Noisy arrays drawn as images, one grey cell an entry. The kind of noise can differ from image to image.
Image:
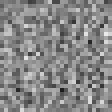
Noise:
low rank plus noise
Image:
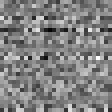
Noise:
rows of uneven size
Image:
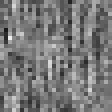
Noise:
streaked along the columns
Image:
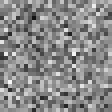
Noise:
independent entries
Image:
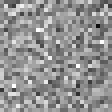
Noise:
low rank plus noise
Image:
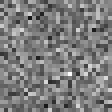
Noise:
independent entries
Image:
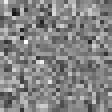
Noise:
low rank plus noise
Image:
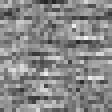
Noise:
streaked along the rows
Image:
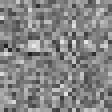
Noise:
low rank plus noise
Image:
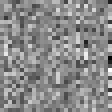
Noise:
columns of uneven size
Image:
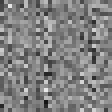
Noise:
columns of uneven size
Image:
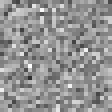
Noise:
independent entries
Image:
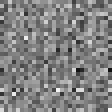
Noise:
low rank plus noise
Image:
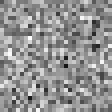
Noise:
independent entries
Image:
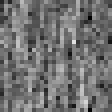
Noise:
streaked along the columns
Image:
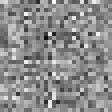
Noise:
low rank plus noise
